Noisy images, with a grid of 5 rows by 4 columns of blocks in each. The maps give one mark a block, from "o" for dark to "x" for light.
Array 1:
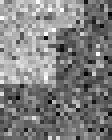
x x x o
x x o o
x x o o
o o o o
o o o o
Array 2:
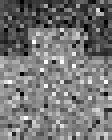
o o o o
o x x o
x x x x
x x x x
x x x x
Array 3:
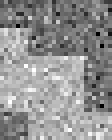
o o o o
x o o o
x x x o
x x x o
o x x x
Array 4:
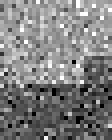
x x x x
x x x x
x x x o
o o o o
o o o o
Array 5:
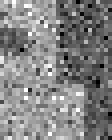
x x o o
o x o o
x x o o
x x x o
x x x o
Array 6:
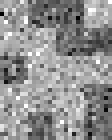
x o o x
x x o o
o x x x
x x x o
x o x o
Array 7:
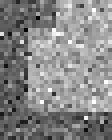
o o x x
o x x x
o x x x
o x x x
o o o o
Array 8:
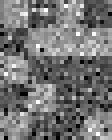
x o x o
o x x x
x o o o
o x o o
x o o x
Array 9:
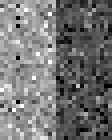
x x o o
x x o o
x x o o
x x o o
x x o o
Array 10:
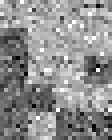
x x x x
o x x x
o x x o
o o x x
o x o o
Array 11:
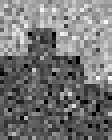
x x x x
x o x x
o o o x
o o o o
o o o o
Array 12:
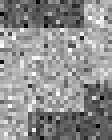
o o o x
x x x x
x x x x
x x x o
x o o o
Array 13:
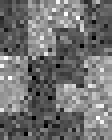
o x x o
o x o o
x o o x
x o x x
o o o x
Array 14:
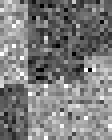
x o o o
x o o o
x o o x
o x x x
o x x x
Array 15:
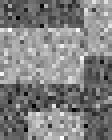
o o o x
x x x x
x x x o
o o o o
o x x o
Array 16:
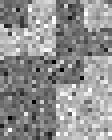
o x o x
x x o o
o o o x
o o x x
o o x x
